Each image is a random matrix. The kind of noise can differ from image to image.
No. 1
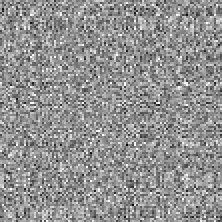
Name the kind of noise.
low rank plus noise
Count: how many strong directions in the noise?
one
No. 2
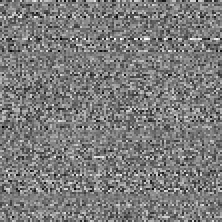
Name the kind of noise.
rows of uneven size
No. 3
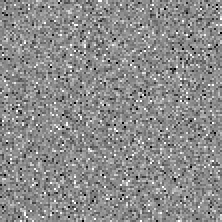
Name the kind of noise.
heavy tails
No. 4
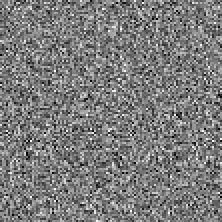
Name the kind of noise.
low rank plus noise
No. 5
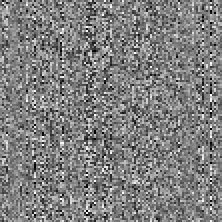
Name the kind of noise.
columns of uneven size
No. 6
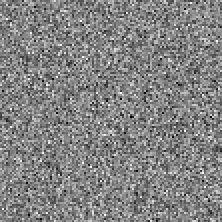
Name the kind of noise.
independent entries
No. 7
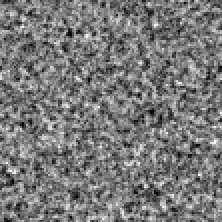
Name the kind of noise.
blotchy
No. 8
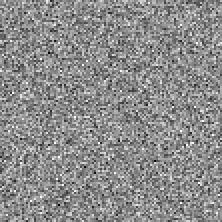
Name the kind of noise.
independent entries
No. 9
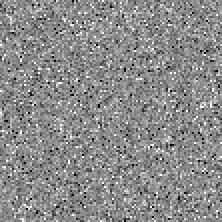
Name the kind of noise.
heavy tails
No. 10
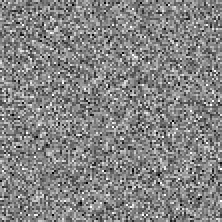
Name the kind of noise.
independent entries
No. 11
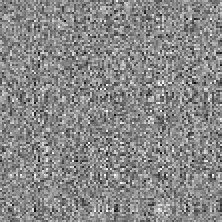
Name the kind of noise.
low rank plus noise
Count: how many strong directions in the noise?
three or four
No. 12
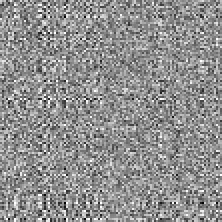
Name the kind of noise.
low rank plus noise
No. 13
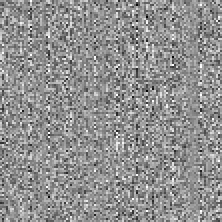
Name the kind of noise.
columns of uneven size
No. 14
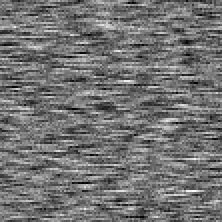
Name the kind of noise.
streaked along the rows
